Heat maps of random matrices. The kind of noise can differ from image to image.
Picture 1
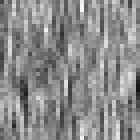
streaked along the columns
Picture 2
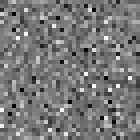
heavy tails
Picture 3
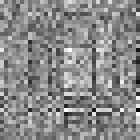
low rank plus noise
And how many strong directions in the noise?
one
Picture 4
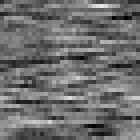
streaked along the rows
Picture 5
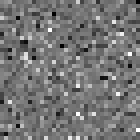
heavy tails
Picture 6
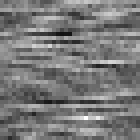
streaked along the rows
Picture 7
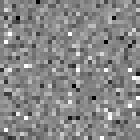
heavy tails
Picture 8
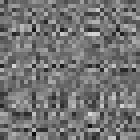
low rank plus noise
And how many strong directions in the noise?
one
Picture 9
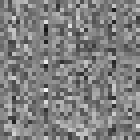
columns of uneven size
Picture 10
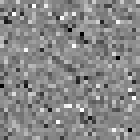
heavy tails
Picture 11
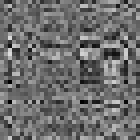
low rank plus noise
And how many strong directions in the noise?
one
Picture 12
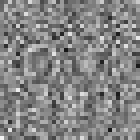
low rank plus noise
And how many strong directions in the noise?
three or four
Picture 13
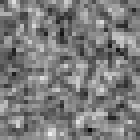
blotchy
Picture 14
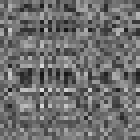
low rank plus noise
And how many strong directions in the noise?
one
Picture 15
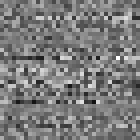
rows of uneven size
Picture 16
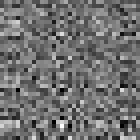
low rank plus noise
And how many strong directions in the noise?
one
